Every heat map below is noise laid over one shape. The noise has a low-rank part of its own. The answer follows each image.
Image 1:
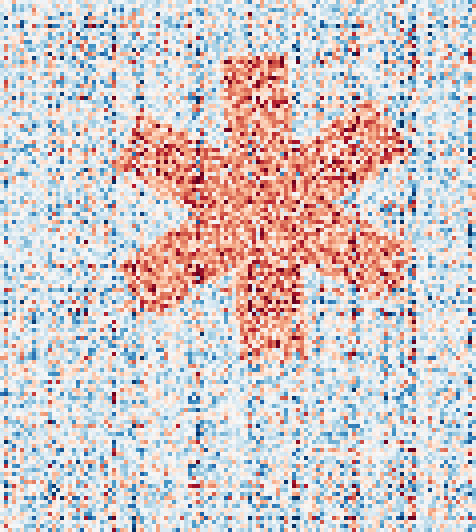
asterisk
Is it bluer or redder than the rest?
redder
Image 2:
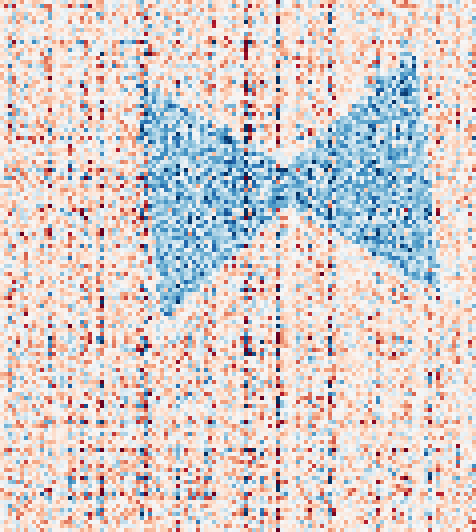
bow tie
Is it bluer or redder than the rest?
bluer
